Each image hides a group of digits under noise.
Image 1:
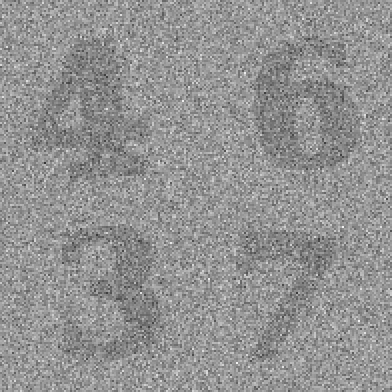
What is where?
top left: 4; top right: 6; bottom left: 3; bottom right: 7
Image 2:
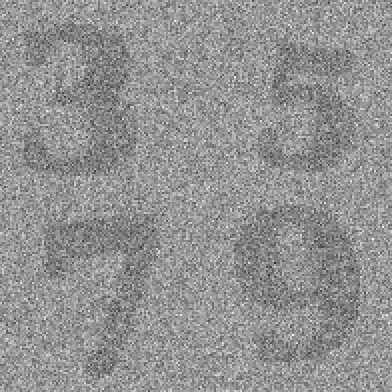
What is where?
top left: 3; top right: 5; bottom left: 7; bottom right: 9
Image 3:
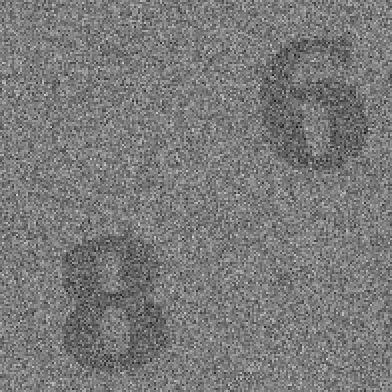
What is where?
top right: 6; bottom left: 8
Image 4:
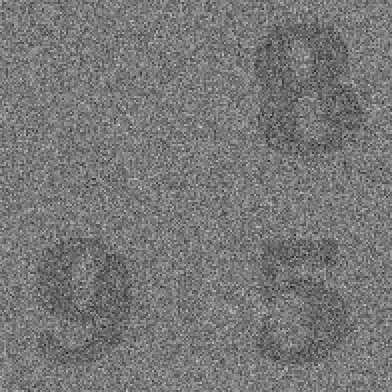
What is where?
top right: 8; bottom left: 9; bottom right: 5
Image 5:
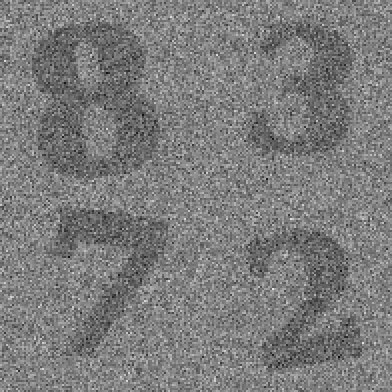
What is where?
top left: 8; top right: 3; bottom left: 7; bottom right: 2
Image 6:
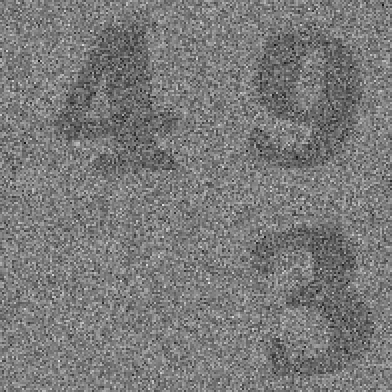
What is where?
top left: 4; top right: 9; bottom right: 3
